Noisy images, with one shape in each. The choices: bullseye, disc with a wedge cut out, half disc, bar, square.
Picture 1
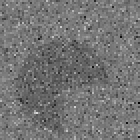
disc with a wedge cut out
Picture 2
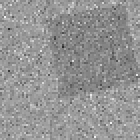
square
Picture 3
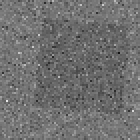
square
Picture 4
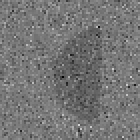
half disc
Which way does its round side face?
left
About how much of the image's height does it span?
two thirds
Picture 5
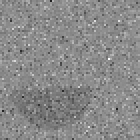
half disc
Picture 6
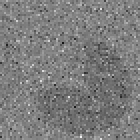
disc with a wedge cut out
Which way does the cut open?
up and left
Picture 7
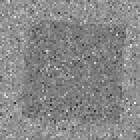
square
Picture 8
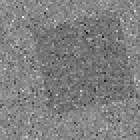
square
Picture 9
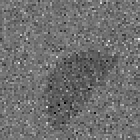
half disc
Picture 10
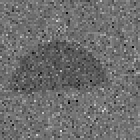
half disc
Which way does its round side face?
up
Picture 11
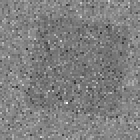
square
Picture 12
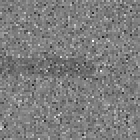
bar
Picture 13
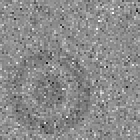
bullseye
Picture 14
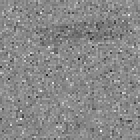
bar
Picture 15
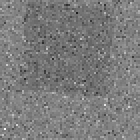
square
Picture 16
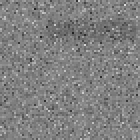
bar
